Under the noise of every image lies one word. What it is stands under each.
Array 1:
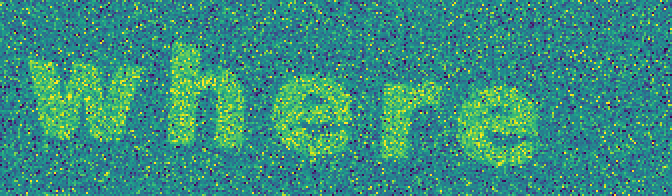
where
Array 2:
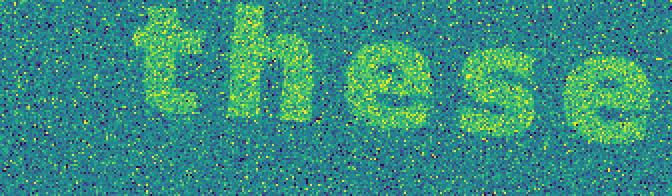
these
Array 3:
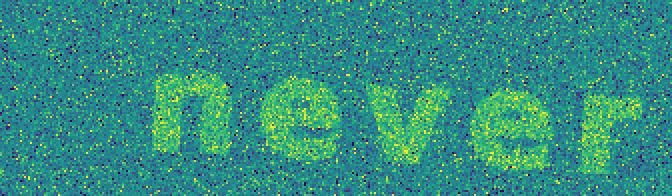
never
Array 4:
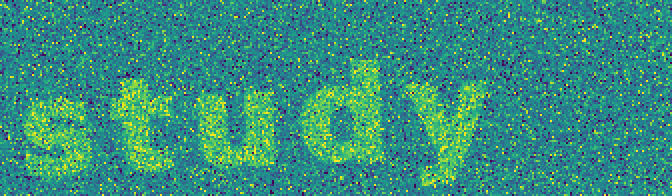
study
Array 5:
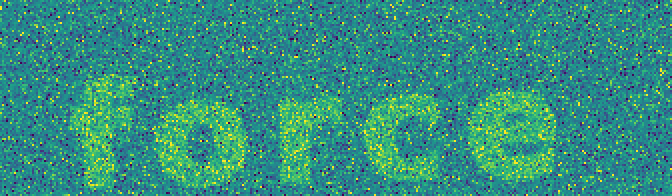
force
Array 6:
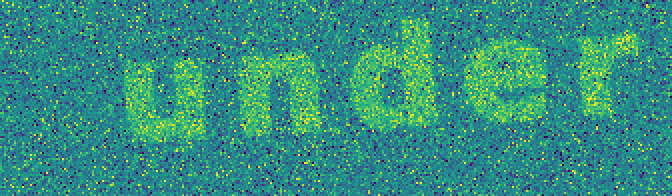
under
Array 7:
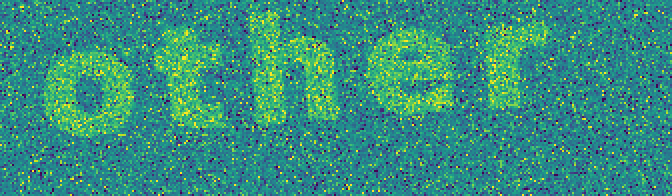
other
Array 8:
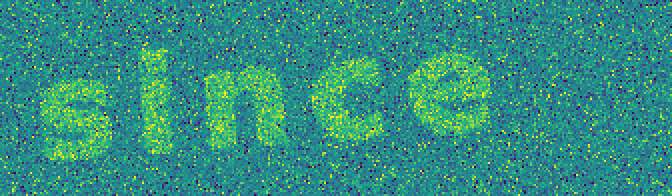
since
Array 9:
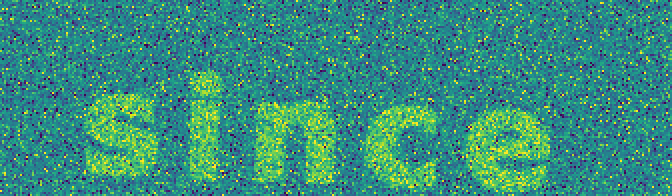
since
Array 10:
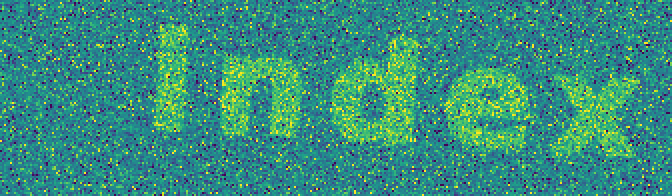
index
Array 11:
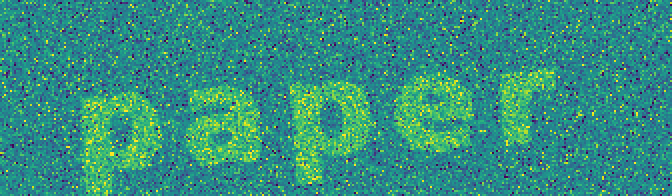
paper
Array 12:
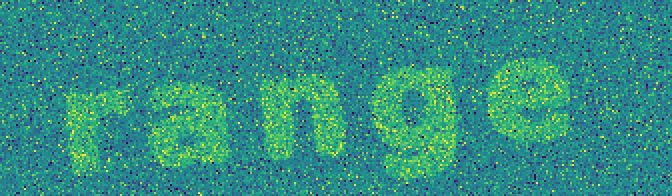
range
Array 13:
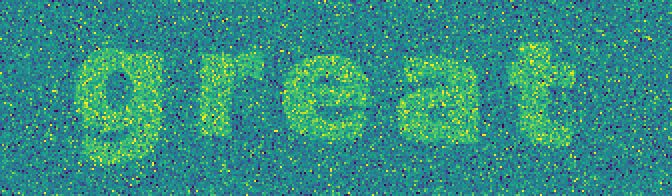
great
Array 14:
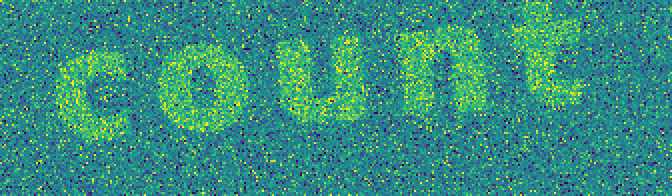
count
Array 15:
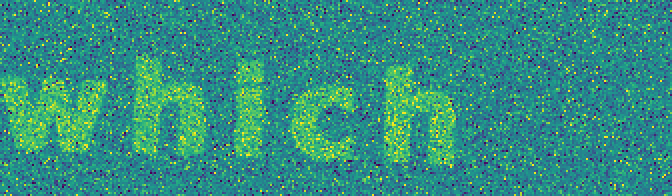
which
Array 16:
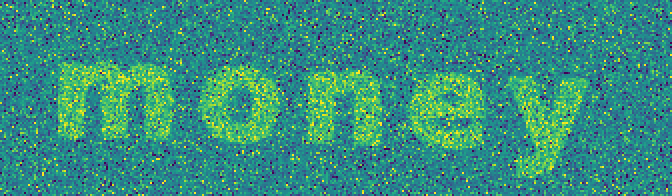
money
